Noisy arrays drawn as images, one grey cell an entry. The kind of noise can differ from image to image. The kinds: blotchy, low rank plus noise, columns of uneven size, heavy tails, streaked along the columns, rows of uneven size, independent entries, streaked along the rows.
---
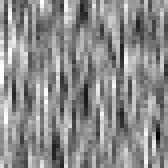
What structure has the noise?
streaked along the columns
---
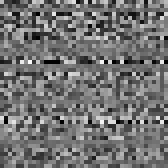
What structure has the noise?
rows of uneven size
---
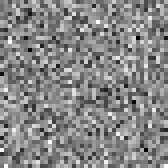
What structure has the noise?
independent entries
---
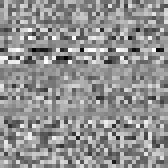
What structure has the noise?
rows of uneven size
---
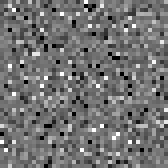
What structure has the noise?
heavy tails
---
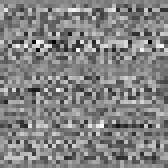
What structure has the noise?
rows of uneven size
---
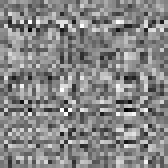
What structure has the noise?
low rank plus noise
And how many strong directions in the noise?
two
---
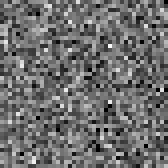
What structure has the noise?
independent entries
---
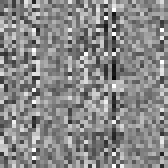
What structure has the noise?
columns of uneven size
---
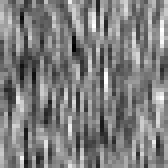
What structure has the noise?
streaked along the columns
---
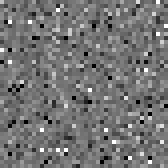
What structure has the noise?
heavy tails
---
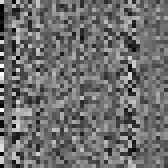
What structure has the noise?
columns of uneven size
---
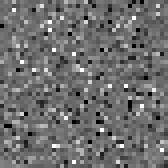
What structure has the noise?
heavy tails
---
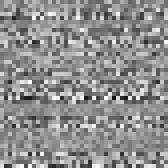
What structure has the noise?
rows of uneven size
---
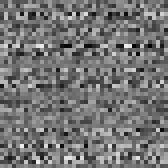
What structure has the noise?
rows of uneven size
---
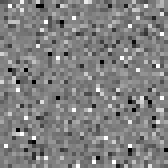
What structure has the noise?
heavy tails
